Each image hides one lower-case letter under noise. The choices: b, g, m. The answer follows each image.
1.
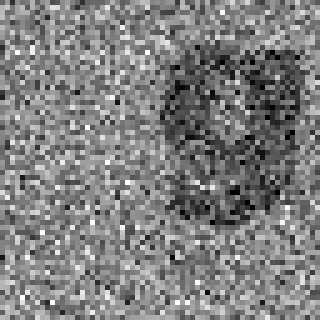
dark g
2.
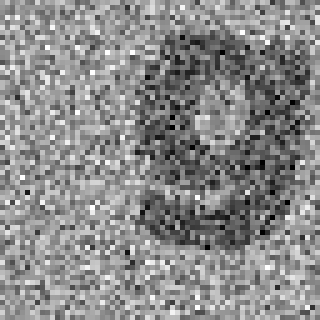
dark g
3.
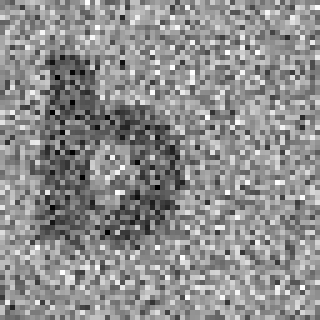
dark b
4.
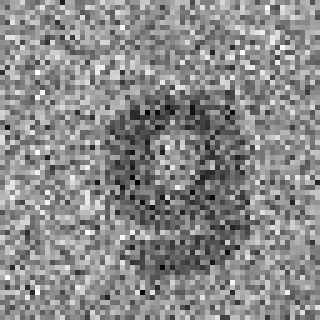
dark g
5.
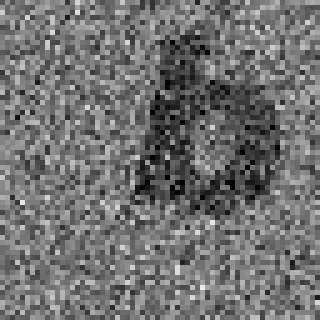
dark b
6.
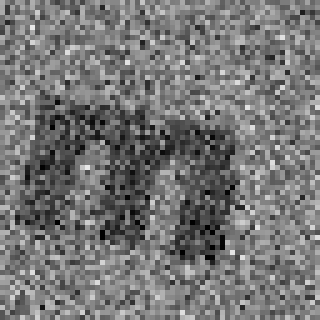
dark m
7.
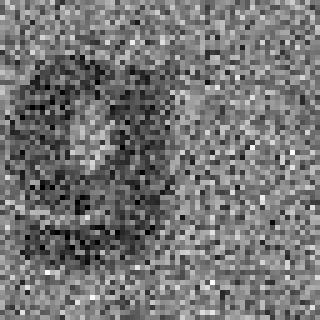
dark g
